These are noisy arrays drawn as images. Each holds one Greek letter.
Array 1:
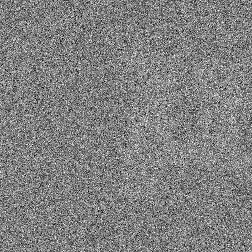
mu
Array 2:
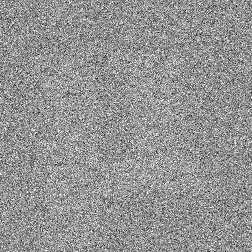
mu
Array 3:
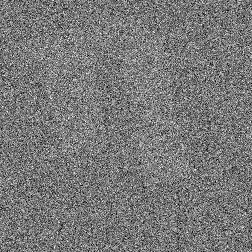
eta
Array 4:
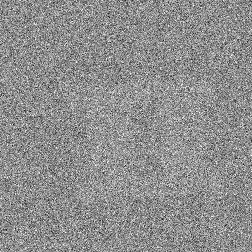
pi
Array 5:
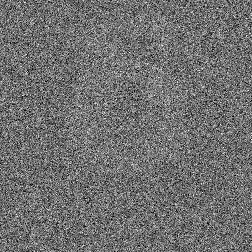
delta
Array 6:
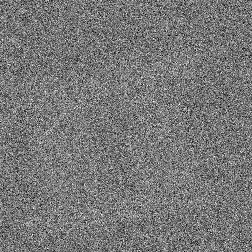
pi
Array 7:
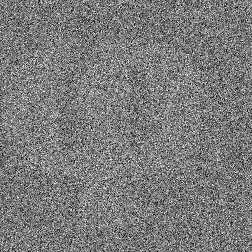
phi
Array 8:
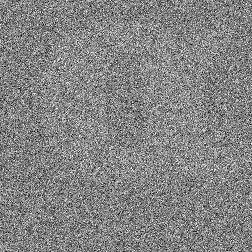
alpha
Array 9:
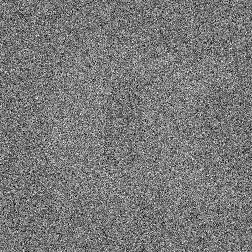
alpha
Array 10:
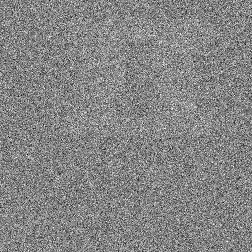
pi
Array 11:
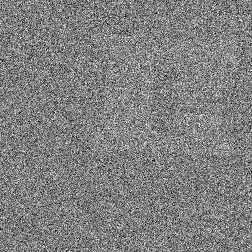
pi
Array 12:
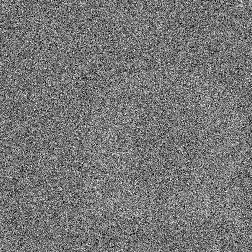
omega
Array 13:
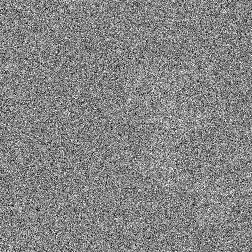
xi
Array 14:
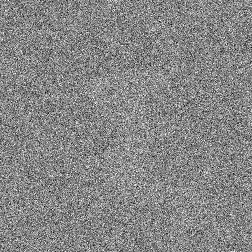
xi
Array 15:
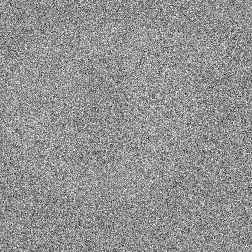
sigma
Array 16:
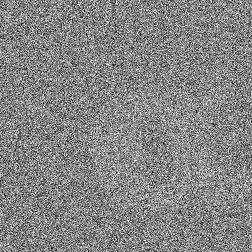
alpha
